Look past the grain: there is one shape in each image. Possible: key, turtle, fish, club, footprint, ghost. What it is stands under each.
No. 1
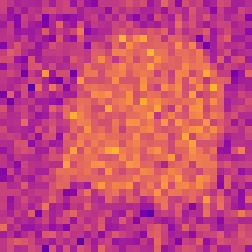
ghost
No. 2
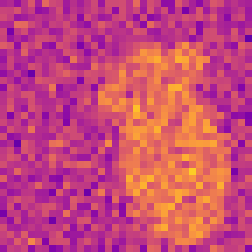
footprint
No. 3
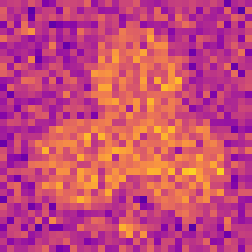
club
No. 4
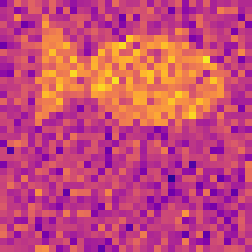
fish
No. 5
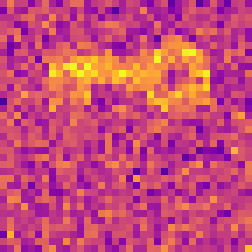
key
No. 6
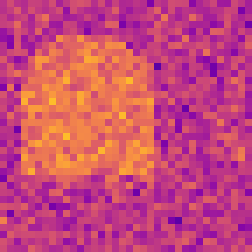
ghost
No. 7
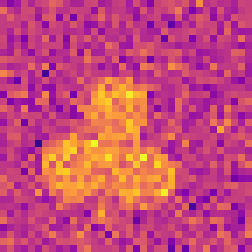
club
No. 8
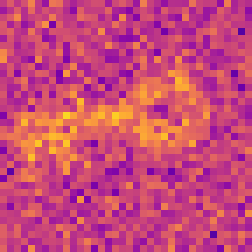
key
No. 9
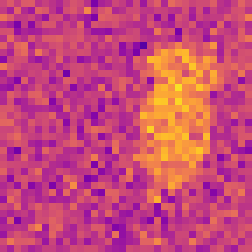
footprint
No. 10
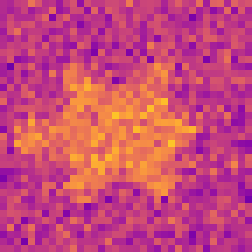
turtle
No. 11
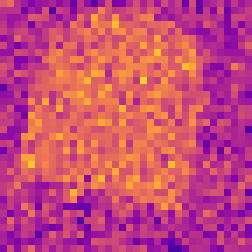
ghost
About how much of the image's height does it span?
nearly all
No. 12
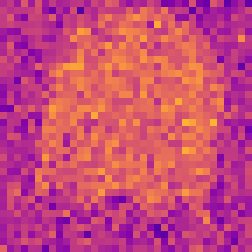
ghost
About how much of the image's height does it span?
nearly all
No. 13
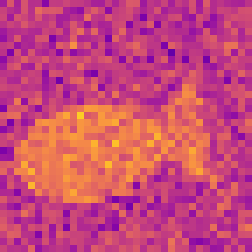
fish
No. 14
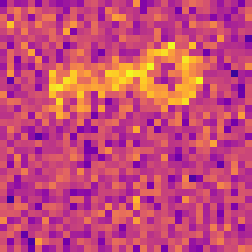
key
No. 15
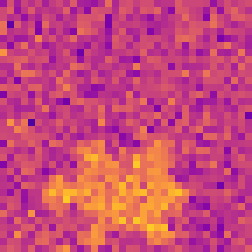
turtle
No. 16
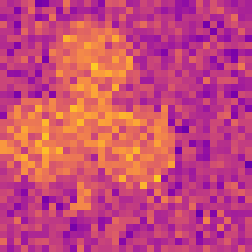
club
